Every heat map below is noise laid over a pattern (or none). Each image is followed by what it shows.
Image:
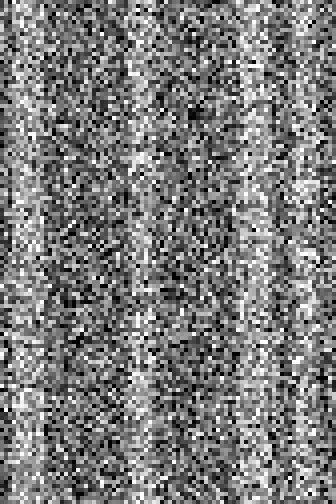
bands of columns
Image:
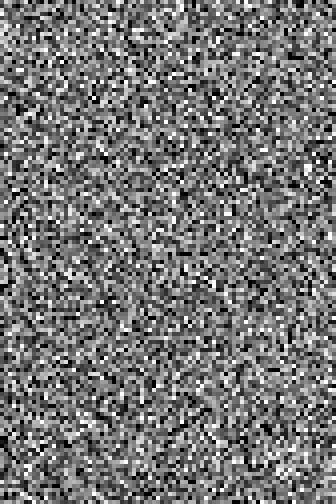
only noise
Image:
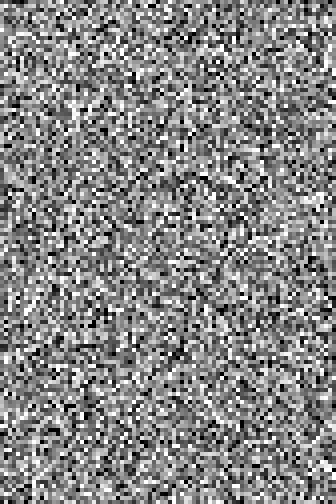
only noise
